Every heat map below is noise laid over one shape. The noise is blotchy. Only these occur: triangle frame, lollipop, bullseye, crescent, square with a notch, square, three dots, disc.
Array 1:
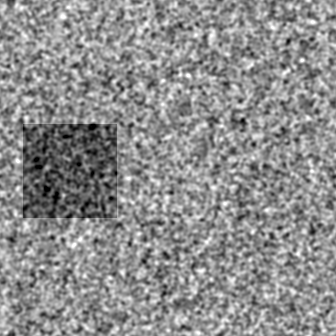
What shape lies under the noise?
square
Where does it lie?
middle left
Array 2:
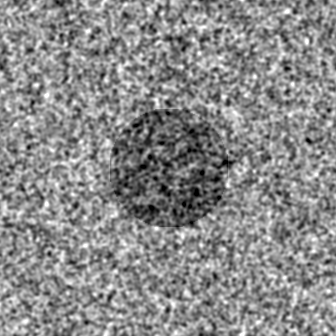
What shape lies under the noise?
disc
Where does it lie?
centre
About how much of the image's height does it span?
a third
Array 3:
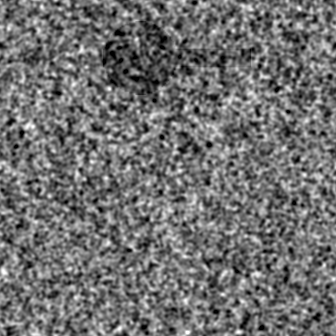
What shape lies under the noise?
lollipop
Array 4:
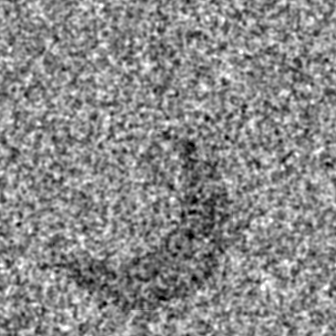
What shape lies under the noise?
crescent
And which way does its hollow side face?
up and left
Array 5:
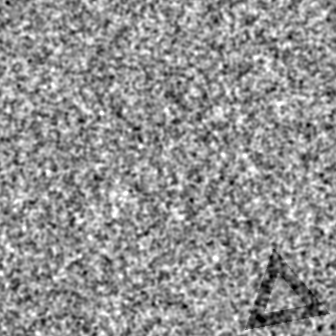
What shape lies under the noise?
triangle frame
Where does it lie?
bottom right
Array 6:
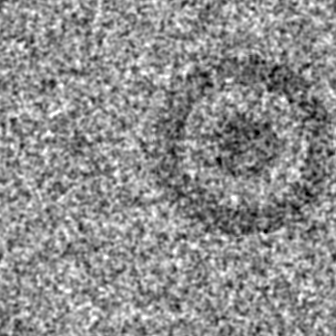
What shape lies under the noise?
bullseye
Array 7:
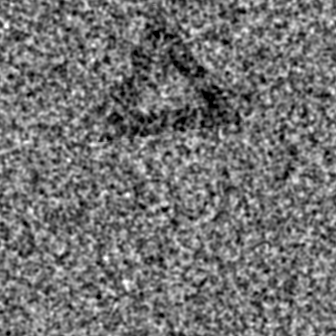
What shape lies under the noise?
triangle frame
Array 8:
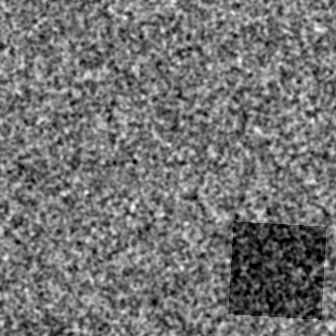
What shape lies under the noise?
square
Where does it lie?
bottom right
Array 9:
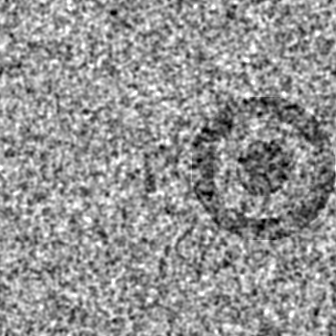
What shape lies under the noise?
bullseye
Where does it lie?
middle right
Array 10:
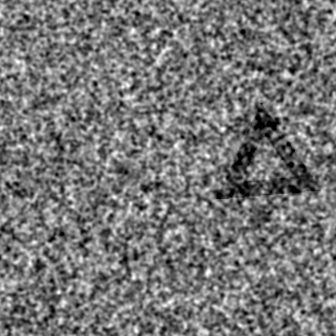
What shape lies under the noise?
triangle frame
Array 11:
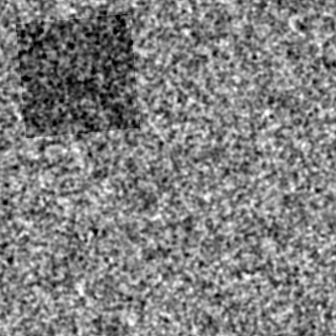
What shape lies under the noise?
square
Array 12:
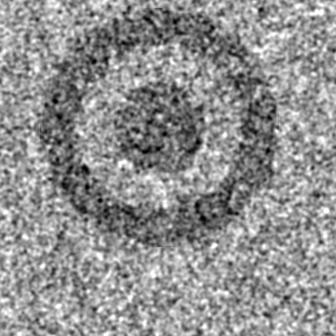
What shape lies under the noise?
bullseye
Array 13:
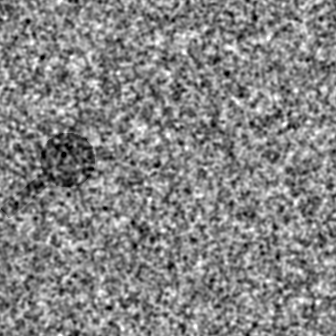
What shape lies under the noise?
lollipop
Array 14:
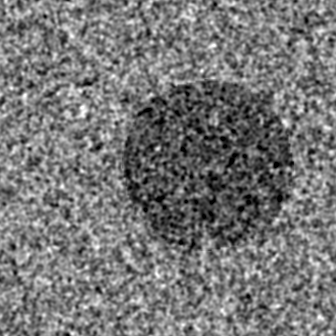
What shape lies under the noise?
disc
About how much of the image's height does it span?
half
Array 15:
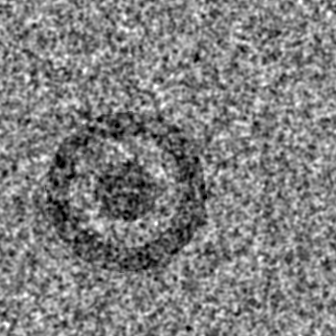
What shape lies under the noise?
bullseye
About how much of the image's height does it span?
half
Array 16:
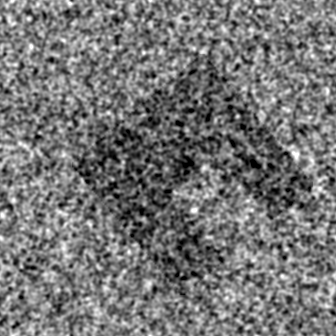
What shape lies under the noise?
square with a notch
